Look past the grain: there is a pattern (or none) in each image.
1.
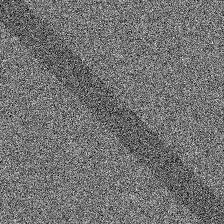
a diagonal band
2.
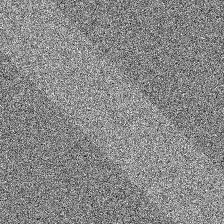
a diagonal band
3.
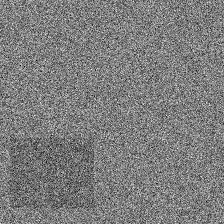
one block
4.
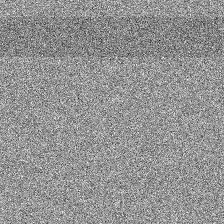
one band of rows
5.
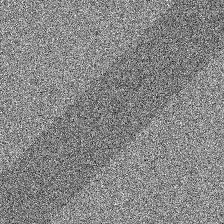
a diagonal band
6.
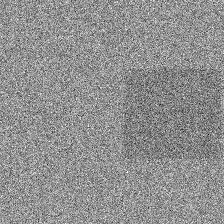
one block
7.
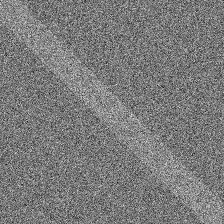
a diagonal band
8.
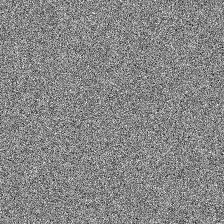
only noise
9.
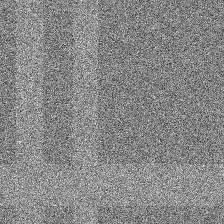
bands of rows crossing bands of columns
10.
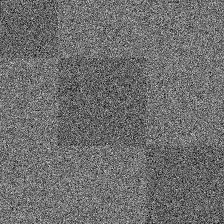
blocks along the diagonal
